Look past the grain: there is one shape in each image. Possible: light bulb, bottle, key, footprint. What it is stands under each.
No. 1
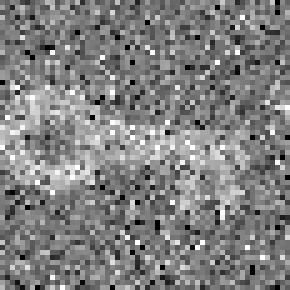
key
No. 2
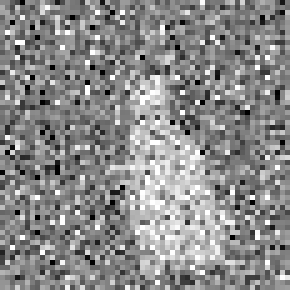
bottle
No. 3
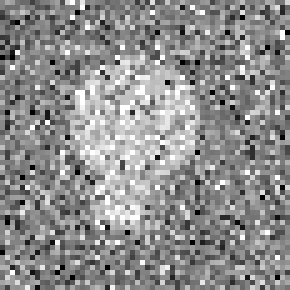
light bulb
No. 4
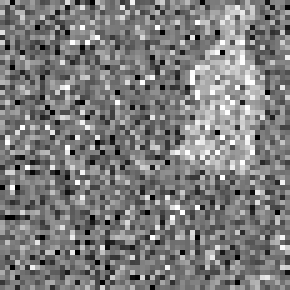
bottle
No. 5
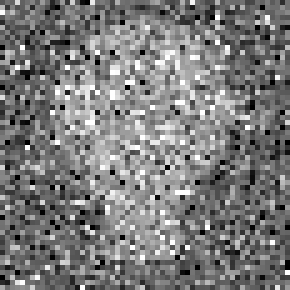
light bulb
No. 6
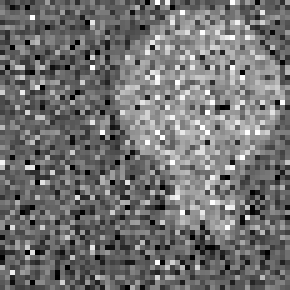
light bulb
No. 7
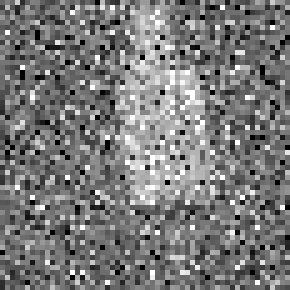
bottle
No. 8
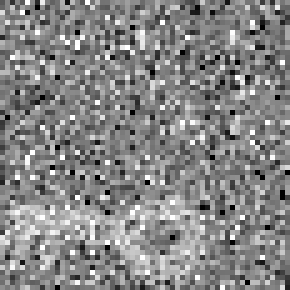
key
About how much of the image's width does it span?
two thirds
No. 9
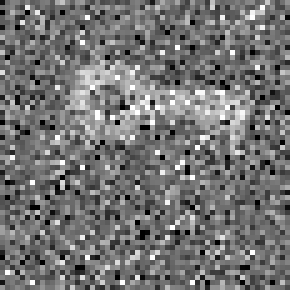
key
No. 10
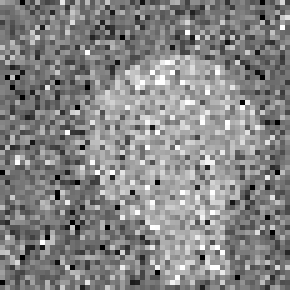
light bulb
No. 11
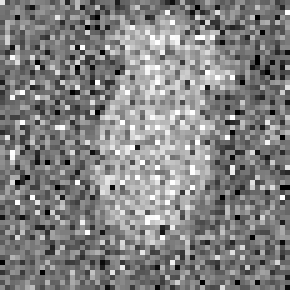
footprint
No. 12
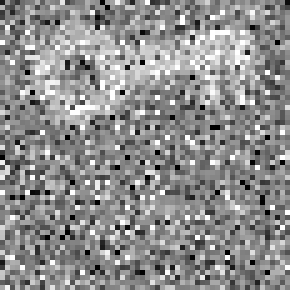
key
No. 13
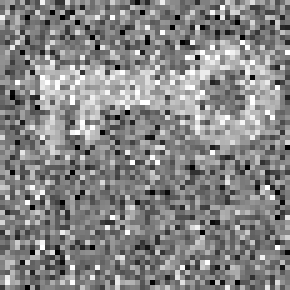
key
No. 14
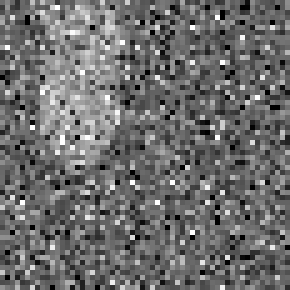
footprint
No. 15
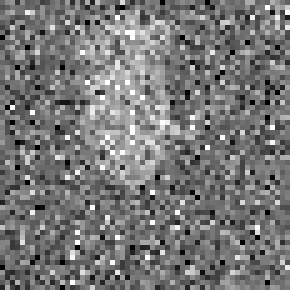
footprint
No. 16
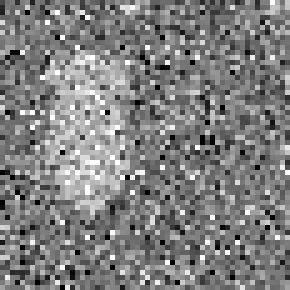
footprint
